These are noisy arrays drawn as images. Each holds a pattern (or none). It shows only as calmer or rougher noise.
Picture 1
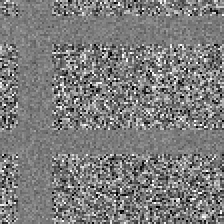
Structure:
bands of rows crossing bands of columns
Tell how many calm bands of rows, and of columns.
2 and 1
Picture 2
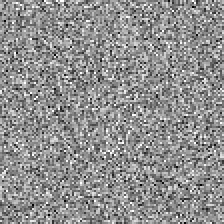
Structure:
only noise
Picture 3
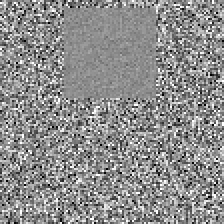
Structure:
one block
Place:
top middle
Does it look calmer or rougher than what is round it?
calmer
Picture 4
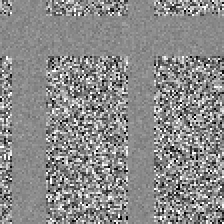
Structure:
bands of rows crossing bands of columns
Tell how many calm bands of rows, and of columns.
1 and 2
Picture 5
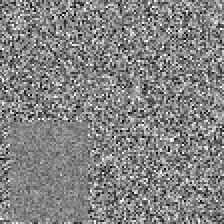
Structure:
one block
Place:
bottom left
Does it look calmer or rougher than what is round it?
calmer
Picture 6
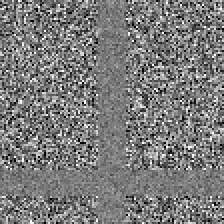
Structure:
bands of rows crossing bands of columns
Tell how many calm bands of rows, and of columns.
1 and 1
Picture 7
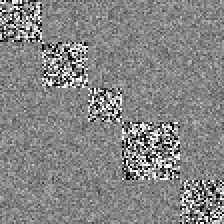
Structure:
blocks along the diagonal
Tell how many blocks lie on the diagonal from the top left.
5
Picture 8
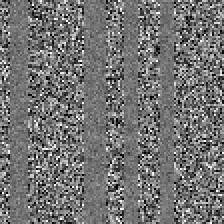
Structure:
bands of columns
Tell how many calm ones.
4
